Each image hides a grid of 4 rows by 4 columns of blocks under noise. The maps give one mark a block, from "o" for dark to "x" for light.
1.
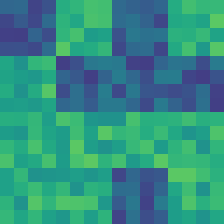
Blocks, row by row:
oxox
xooo
xxxx
xxox
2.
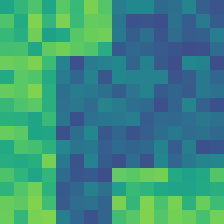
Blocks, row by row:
xxoo
xooo
xooo
xoxx
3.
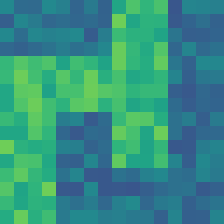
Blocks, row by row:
ooxo
xxxo
xoxo
xooo
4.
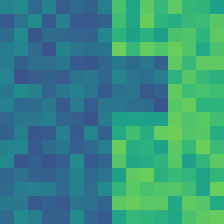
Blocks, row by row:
ooxx
ooox
ooxx
ooxx
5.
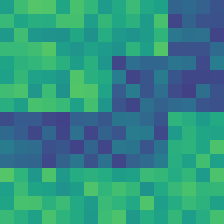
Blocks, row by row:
xxxo
xxoo
ooox
xxxx
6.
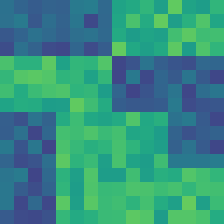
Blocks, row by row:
ooxx
xxoo
oxxo
oxxx
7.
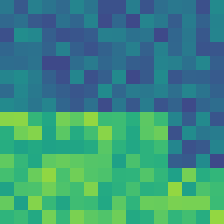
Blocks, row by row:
oooo
oooo
xxxo
xxxx
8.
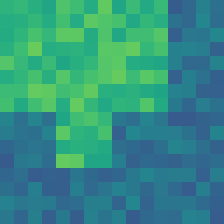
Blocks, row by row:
xxxo
xxxo
oxoo
oooo
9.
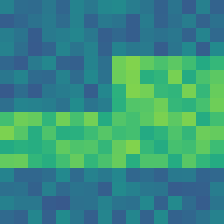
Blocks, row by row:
oooo
ooxx
xxxx
oooo
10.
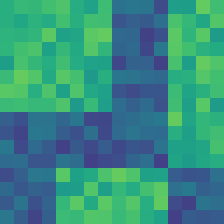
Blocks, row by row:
xxox
xxox
ooox
oxxo
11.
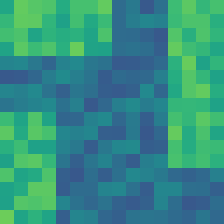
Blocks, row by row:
xxox
ooox
xoox
xooo
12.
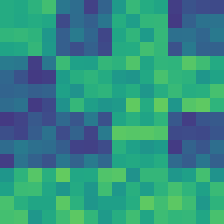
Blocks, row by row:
xoxo
oxxx
ooxo
xxxx
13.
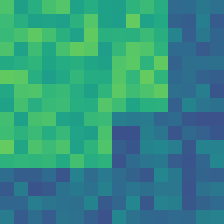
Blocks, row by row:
xxxo
xxxo
xxoo
oooo
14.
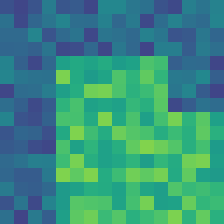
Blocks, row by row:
oooo
oxxo
oxxx
oxxx
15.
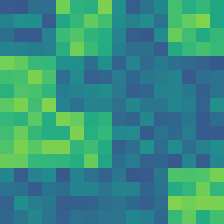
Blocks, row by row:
oxox
xooo
xxoo
ooox
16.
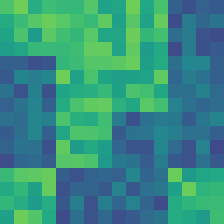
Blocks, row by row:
xxxo
oxxo
oxoo
xoox
